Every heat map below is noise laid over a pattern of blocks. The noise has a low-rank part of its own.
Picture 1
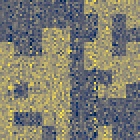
no symmetry
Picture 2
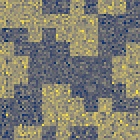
the same after a half turn
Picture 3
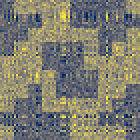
the same after a half turn
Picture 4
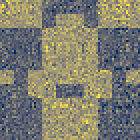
left and right mirror each other
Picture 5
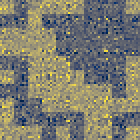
mirrored about the diagonal from the bottom left
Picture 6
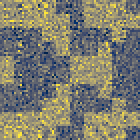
top and bottom mirror each other
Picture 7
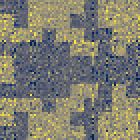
top and bottom mirror each other
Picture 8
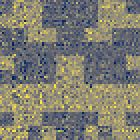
left and right mirror each other
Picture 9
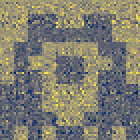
left and right mirror each other
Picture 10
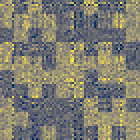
the same after a half turn
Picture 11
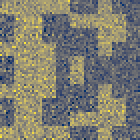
top and bottom mirror each other
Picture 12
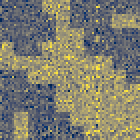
mirrored about the diagonal from the top left
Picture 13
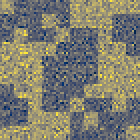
the same after a half turn
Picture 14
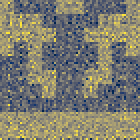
left and right mirror each other
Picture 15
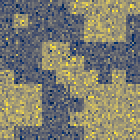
mirrored about the diagonal from the top left
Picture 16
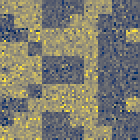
top and bottom mirror each other
